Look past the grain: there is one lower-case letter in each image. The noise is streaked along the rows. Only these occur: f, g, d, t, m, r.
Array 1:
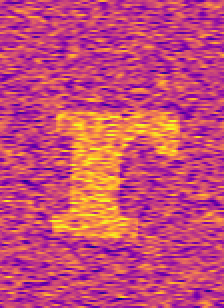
r
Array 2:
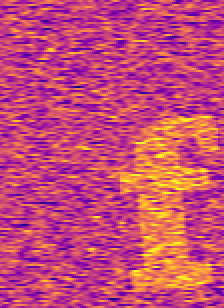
f
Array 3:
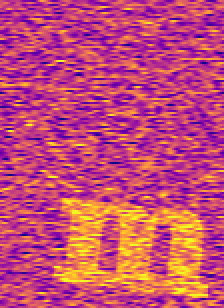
m
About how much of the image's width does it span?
two thirds
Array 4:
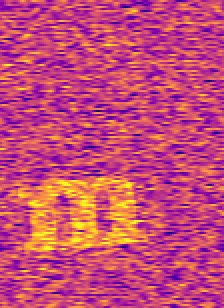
m
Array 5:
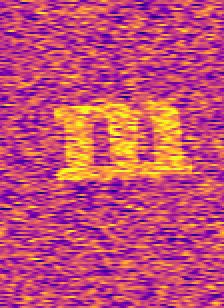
m
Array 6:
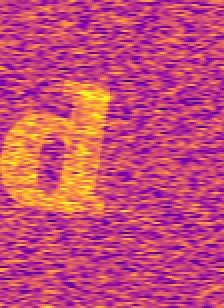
d
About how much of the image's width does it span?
half
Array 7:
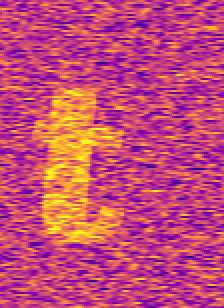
t
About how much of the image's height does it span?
half
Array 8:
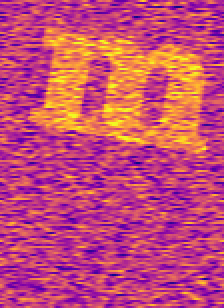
m
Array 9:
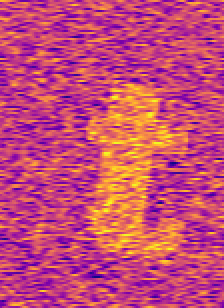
t
